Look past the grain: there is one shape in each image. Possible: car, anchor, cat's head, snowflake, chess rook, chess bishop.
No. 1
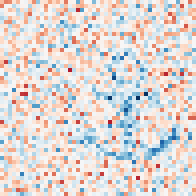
anchor
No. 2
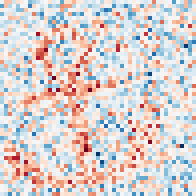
anchor
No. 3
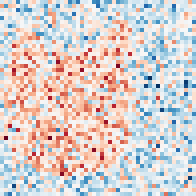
cat's head
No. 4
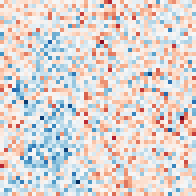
chess bishop
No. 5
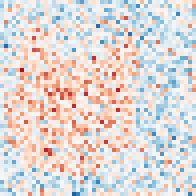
cat's head
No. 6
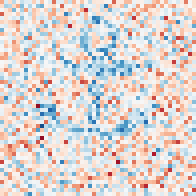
anchor
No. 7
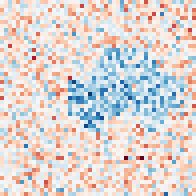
car
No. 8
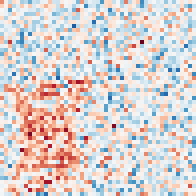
chess rook
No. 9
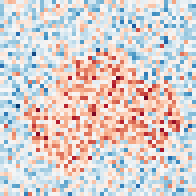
car
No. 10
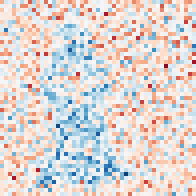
chess bishop
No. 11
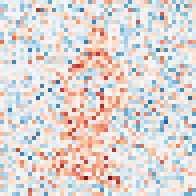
chess bishop
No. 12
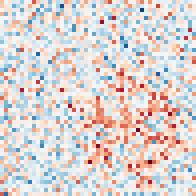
snowflake
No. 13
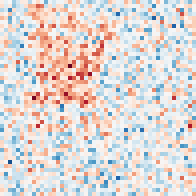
chess rook
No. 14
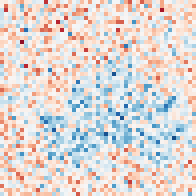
car
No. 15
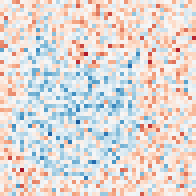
cat's head
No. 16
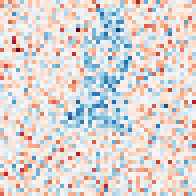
chess bishop
